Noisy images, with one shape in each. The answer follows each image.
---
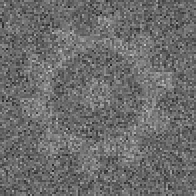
gear
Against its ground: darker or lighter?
lighter
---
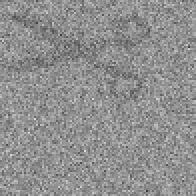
pair of scissors
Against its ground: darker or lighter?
darker
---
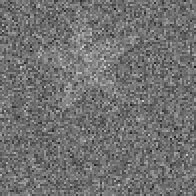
star
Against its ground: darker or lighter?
lighter
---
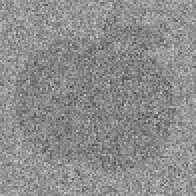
apple
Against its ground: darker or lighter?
darker
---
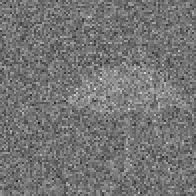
umbrella
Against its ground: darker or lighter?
lighter
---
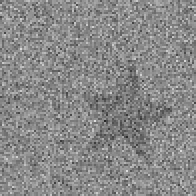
star
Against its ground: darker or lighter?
darker
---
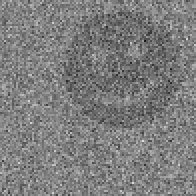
smiling face
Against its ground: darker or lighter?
darker
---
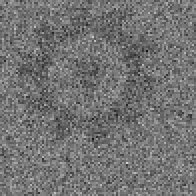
gear
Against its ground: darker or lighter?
darker
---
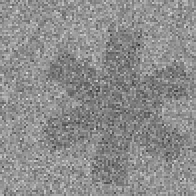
asterisk
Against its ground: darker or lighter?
darker
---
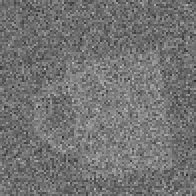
cup
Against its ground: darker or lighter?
lighter
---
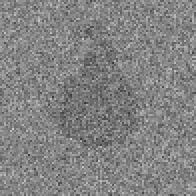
pear
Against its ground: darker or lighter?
darker
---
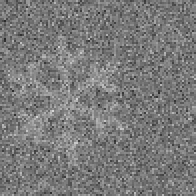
snowflake
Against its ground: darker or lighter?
lighter
